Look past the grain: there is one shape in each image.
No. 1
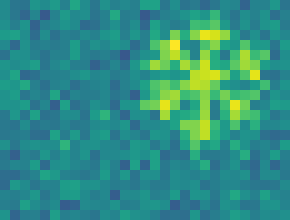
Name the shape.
snowflake
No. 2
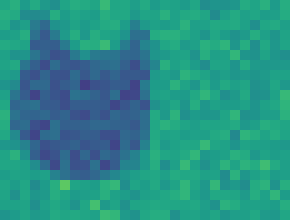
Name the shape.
cat's head
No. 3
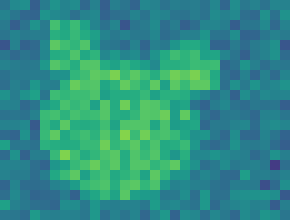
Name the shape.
bear's head
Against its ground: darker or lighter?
lighter
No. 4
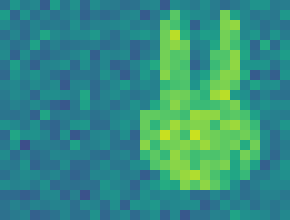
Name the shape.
rabbit's head
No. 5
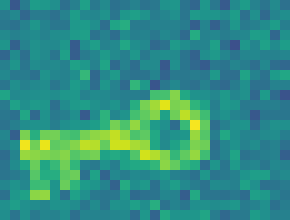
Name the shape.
key
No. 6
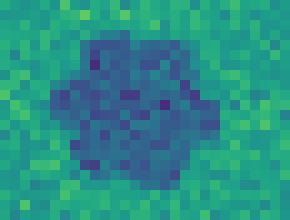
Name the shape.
flower
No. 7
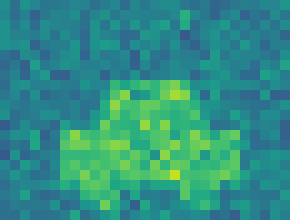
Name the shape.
car
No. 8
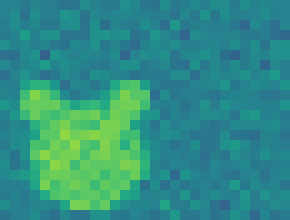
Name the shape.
bear's head
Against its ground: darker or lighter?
lighter
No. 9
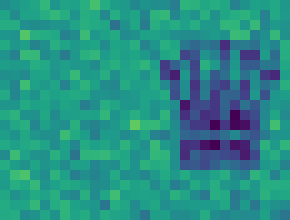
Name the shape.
chess queen
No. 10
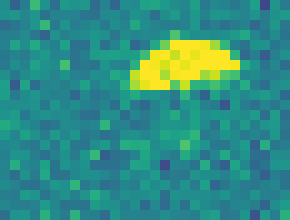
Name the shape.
umbrella
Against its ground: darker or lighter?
lighter
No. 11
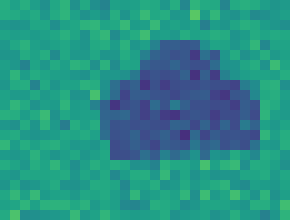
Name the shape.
cloud
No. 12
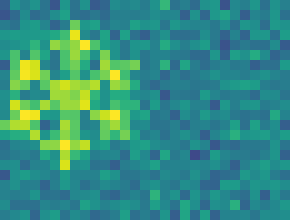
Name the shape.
snowflake
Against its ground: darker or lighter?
lighter
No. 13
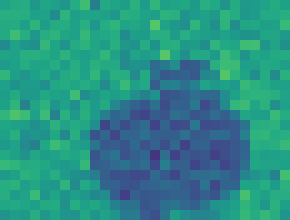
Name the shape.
apple
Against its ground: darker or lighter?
darker
